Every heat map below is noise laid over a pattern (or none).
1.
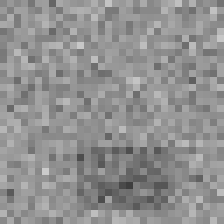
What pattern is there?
one block
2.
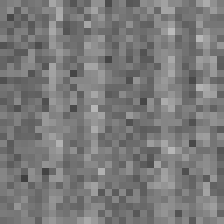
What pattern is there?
bands of columns
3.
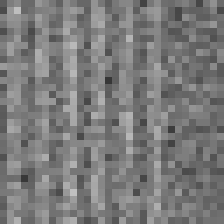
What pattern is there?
bands of columns
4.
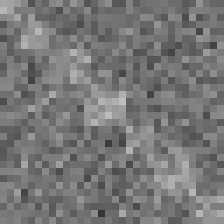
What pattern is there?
blocks along the diagonal
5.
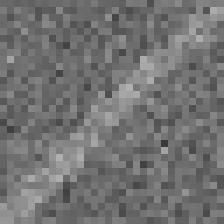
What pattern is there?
a diagonal band
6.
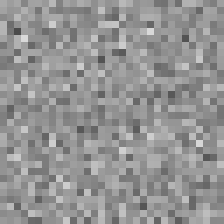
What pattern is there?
only noise
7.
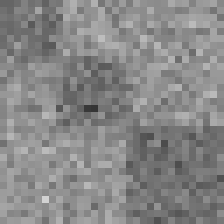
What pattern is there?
blocks along the diagonal
